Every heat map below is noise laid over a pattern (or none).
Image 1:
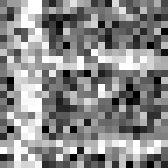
bands of rows crossing bands of columns
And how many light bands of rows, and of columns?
2 and 1
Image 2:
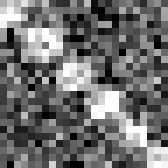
blocks along the diagonal
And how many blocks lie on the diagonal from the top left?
6
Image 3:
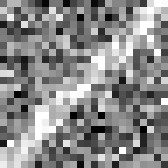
a diagonal band
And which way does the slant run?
bottom left to top right
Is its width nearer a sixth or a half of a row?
a sixth
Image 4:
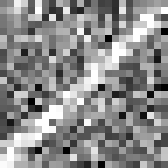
a diagonal band
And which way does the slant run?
bottom left to top right
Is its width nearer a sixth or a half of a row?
a sixth
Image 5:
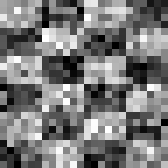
a checkerboard
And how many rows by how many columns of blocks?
6 by 4
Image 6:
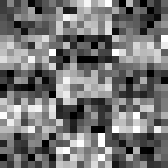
a checkerboard
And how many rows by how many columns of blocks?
5 by 3
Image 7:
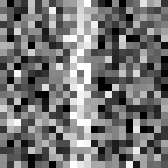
one band of columns
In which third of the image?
middle
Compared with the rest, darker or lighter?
lighter
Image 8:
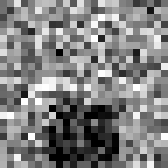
one block
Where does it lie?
bottom middle
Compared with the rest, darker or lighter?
darker
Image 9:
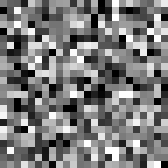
only noise
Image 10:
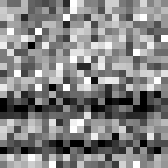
bands of rows
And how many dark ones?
2
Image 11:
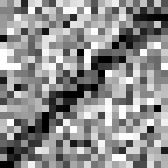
a diagonal band
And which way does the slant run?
bottom left to top right
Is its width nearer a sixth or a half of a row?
a sixth
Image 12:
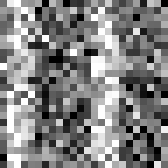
bands of columns
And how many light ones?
2
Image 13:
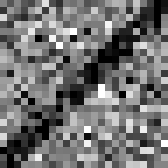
a diagonal band
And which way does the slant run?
bottom left to top right
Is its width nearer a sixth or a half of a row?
a sixth
